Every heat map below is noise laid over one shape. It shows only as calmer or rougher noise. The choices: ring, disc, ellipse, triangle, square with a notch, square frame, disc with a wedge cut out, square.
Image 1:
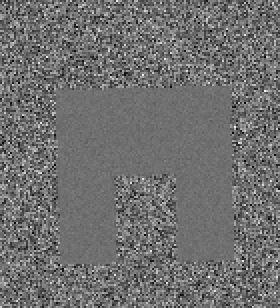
square with a notch
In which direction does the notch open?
down
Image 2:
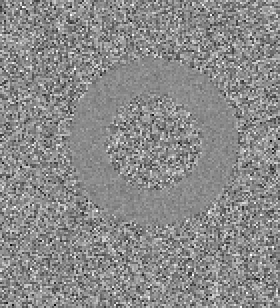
ring
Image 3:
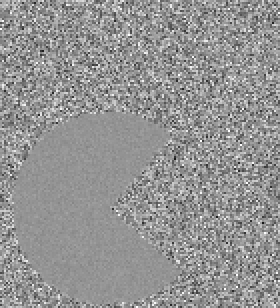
disc with a wedge cut out
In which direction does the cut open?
right
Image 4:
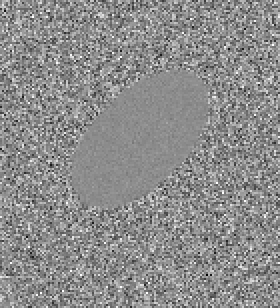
ellipse
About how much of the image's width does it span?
half
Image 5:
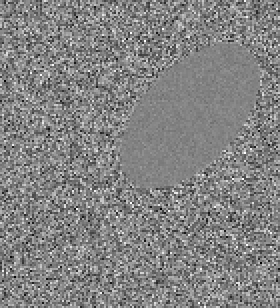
ellipse
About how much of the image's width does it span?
half
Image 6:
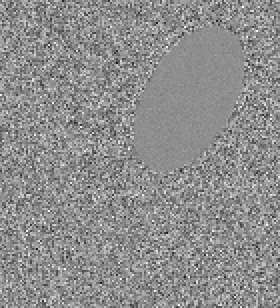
ellipse
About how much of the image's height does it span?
half
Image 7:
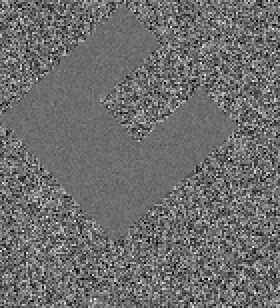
square with a notch
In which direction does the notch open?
up and right
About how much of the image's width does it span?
nearly all
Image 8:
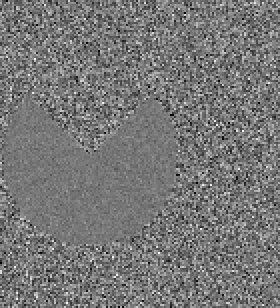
disc with a wedge cut out
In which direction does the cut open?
up
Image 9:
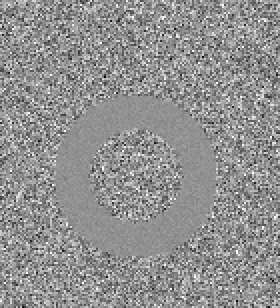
ring
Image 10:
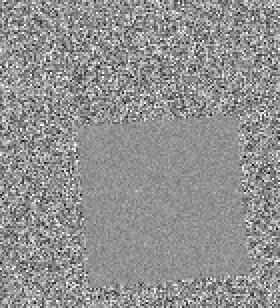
square
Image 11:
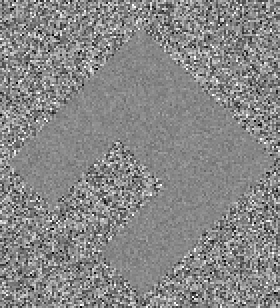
square with a notch
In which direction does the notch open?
down and left
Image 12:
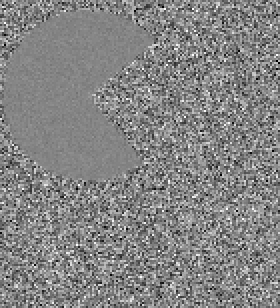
disc with a wedge cut out
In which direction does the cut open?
right
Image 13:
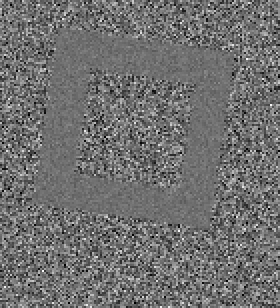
square frame
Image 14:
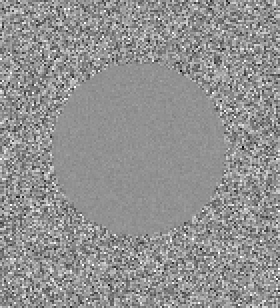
disc
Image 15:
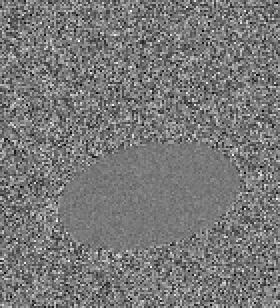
ellipse
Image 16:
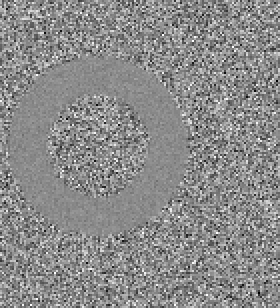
ring
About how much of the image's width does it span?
two thirds
